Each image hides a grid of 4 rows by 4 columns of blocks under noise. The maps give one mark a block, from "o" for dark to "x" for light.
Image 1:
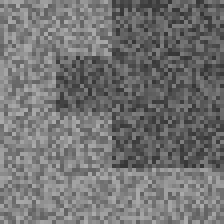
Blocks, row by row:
xxoo
xooo
xxoo
xxxx
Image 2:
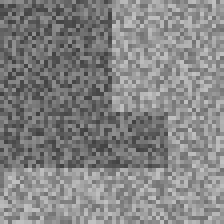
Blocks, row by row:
ooxx
ooxx
ooox
xxxx
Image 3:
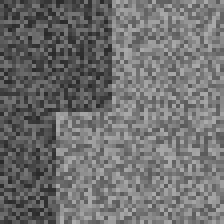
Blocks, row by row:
ooxx
ooxx
oxxx
oxxx
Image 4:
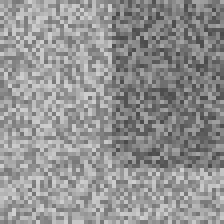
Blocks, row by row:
xxoo
xxoo
xxoo
xxxx
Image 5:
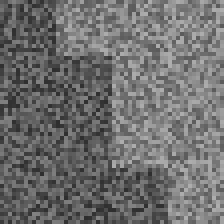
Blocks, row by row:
oxxx
ooxx
ooxx
ooox
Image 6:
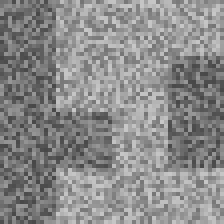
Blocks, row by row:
oxxx
oxxo
ooxo
oxxx
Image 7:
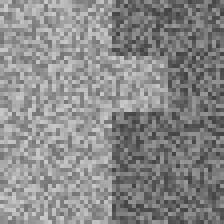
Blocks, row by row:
xxoo
xxxo
xxoo
xxoo
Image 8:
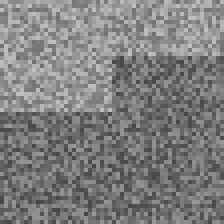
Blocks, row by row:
xxxx
xxoo
oooo
oooo
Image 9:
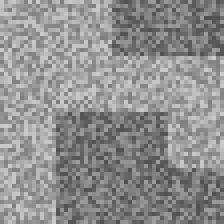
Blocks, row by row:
xxoo
xxxx
xoox
xooo
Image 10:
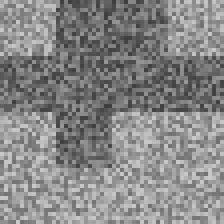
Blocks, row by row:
xoox
oooo
xoxx
xxxx
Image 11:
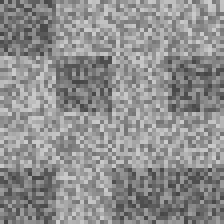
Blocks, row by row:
oxxx
xoxo
xxxx
oxoo
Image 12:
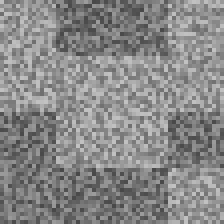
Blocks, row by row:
xoox
xxxx
oxxo
ooox
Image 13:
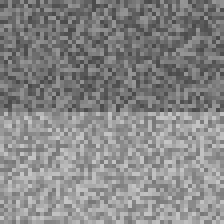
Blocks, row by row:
oooo
oooo
xxxx
xxxx
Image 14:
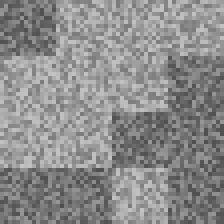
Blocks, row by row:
oxxx
xxxo
xxoo
ooxo
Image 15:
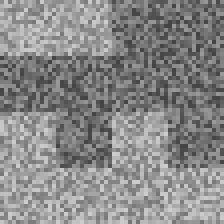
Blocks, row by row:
xxoo
oooo
xoxo
xxxx
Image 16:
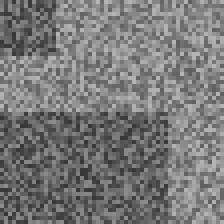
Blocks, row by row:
oxxx
xxxx
ooox
ooox
